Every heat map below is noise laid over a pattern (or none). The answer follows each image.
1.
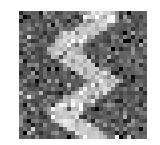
a wavy band
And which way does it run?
top to bottom
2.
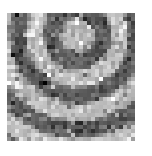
rings round one point
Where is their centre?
top middle
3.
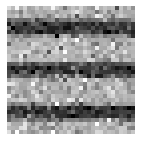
horizontal stripes
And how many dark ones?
3
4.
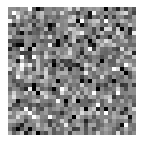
only noise
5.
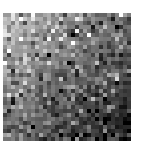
a smooth slope
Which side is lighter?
top left
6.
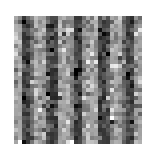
vertical stripes
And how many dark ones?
5
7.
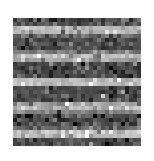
horizontal stripes
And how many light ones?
5
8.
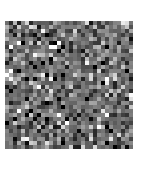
only noise
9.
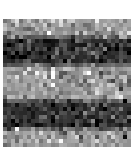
horizontal stripes
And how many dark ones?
2
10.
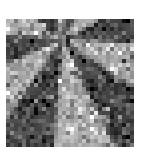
spokes from one point
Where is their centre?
top middle
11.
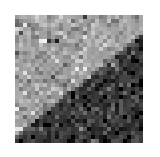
a sharp edge
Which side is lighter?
top left
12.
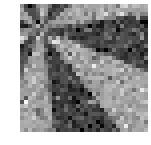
spokes from one point
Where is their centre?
top left
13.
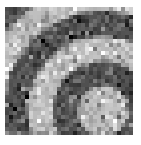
rings round one point
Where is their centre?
bottom right
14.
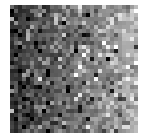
a smooth slope
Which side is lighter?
right
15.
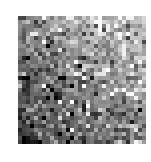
a smooth slope
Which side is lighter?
top right
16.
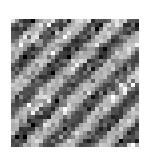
diagonal stripes
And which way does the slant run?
bottom left to top right
